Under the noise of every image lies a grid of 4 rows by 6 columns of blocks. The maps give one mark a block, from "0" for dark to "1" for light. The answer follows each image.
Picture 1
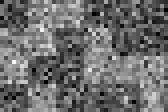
0 1 1 0 0 0
1 1 0 1 0 0
1 0 0 1 1 1
0 1 0 0 0 1
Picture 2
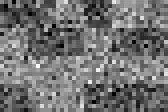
0 0 1 0 1 1
1 0 0 1 0 0
1 1 1 1 1 1
0 1 1 0 0 0
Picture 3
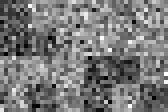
0 1 1 1 1 1
0 0 1 1 1 1
1 1 1 0 0 1
1 0 1 0 1 0
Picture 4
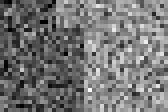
0 0 1 1 1 1
0 0 0 1 1 1
0 0 0 1 1 1
0 0 0 1 1 1
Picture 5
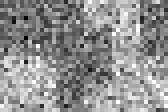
0 0 0 1 1 0
0 0 0 0 1 0
1 1 0 0 1 1
1 1 0 1 1 1
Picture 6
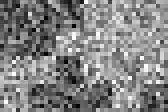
0 0 0 1 1 1
0 0 1 1 1 1
1 1 0 1 1 1
1 0 0 0 1 0
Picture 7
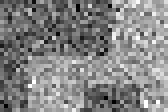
0 0 0 0 1 1
0 0 0 0 1 1
0 1 1 1 1 1
0 1 1 0 0 1
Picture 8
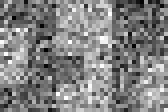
0 0 1 1 0 0
1 0 1 1 0 0
1 0 0 1 0 1
0 0 1 1 0 1
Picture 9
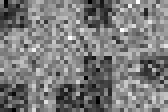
0 1 1 0 1 1
1 1 1 1 1 1
1 1 1 0 1 0
0 1 0 0 1 1
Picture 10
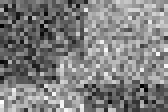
0 0 0 1 1 1
0 0 0 1 1 1
0 0 1 1 1 1
1 1 1 0 0 0
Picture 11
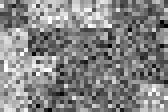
0 1 1 1 0 0
1 0 0 0 0 0
1 1 0 0 0 0
1 0 0 0 0 1
